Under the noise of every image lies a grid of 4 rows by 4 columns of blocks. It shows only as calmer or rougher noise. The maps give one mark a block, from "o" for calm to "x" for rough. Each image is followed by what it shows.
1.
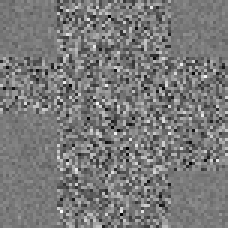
o x x o
x x x x
o x x x
o x x o
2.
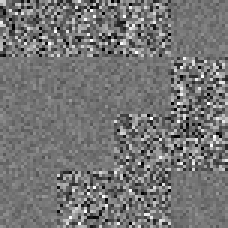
x x x o
o o o x
o o x x
o x x o
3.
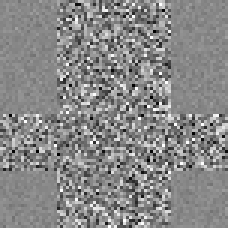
o x x o
o x x o
x x x x
o x x o
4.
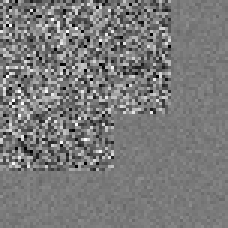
x x x o
x x x o
x x o o
o o o o
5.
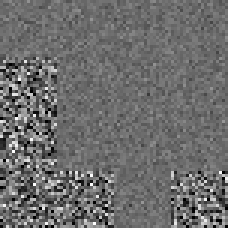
o o o o
x o o o
x o o o
x x o x
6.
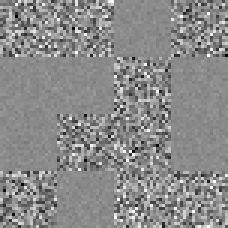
x x o x
o o x o
o x x o
x o x x
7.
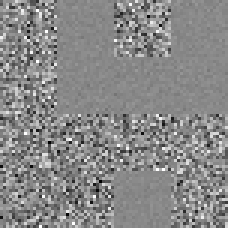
x o x o
x o o o
x x x x
x x o x
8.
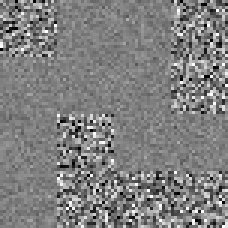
x o o x
o o o x
o x o o
o x x x
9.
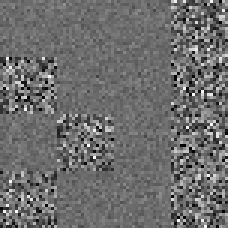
o o o x
x o o x
o x o x
x o o x
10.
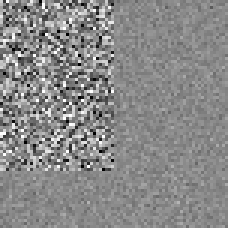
x x o o
x x o o
x x o o
o o o o
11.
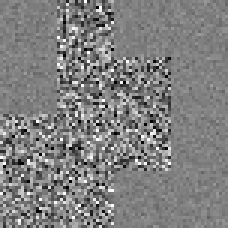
o x o o
o x x o
x x x o
x x o o
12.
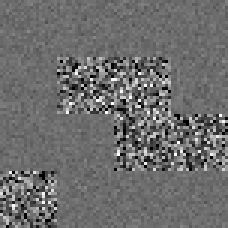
o o o o
o x x o
o o x x
x o o o
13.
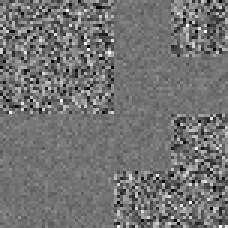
x x o x
x x o o
o o o x
o o x x
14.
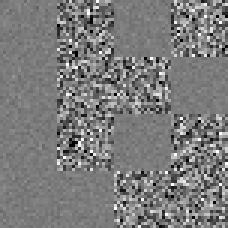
o x o x
o x x o
o x o x
o o x x
